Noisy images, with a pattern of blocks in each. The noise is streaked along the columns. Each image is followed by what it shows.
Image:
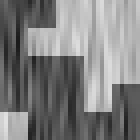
mirrored about the diagonal from the bottom left
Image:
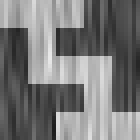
the same after a half turn
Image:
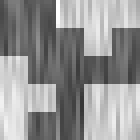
mirrored about the diagonal from the top left
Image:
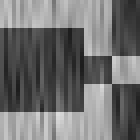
top and bottom mirror each other
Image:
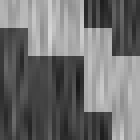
mirrored about the diagonal from the bottom left
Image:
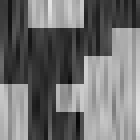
no symmetry
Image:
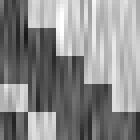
mirrored about the diagonal from the bottom left
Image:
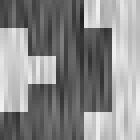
top and bottom mirror each other
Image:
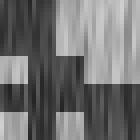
mirrored about the diagonal from the bottom left
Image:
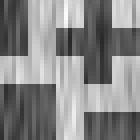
mirrored about the diagonal from the bottom left
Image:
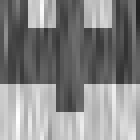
left and right mirror each other
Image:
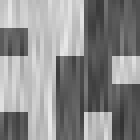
no symmetry
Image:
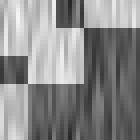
mirrored about the diagonal from the top left
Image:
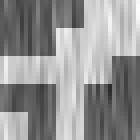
mirrored about the diagonal from the bottom left
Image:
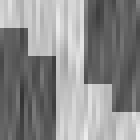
the same after a half turn
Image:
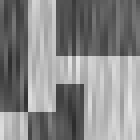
no symmetry
